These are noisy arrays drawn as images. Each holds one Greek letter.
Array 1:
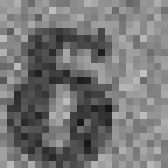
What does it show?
dark delta
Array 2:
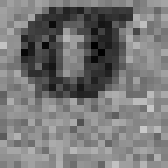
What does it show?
dark sigma
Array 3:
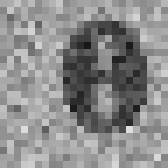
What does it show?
dark theta
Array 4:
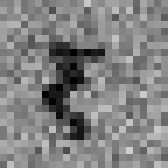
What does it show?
dark xi
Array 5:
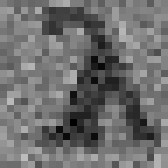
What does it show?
dark lambda
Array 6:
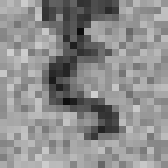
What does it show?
dark xi
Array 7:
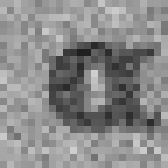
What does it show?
dark alpha
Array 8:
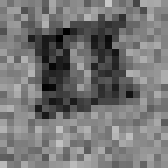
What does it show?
dark pi
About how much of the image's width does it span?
two thirds
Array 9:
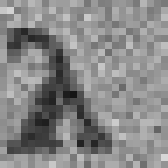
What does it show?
dark lambda
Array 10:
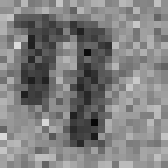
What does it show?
dark eta
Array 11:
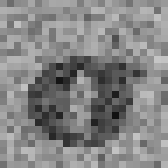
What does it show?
dark sigma
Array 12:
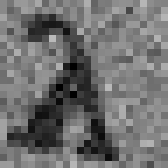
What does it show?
dark lambda
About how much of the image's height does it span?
nearly all
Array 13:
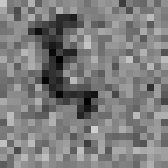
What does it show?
dark xi
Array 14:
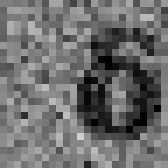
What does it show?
dark delta
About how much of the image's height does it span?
two thirds
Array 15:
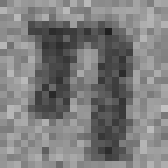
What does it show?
dark eta
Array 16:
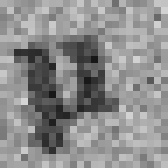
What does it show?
dark mu
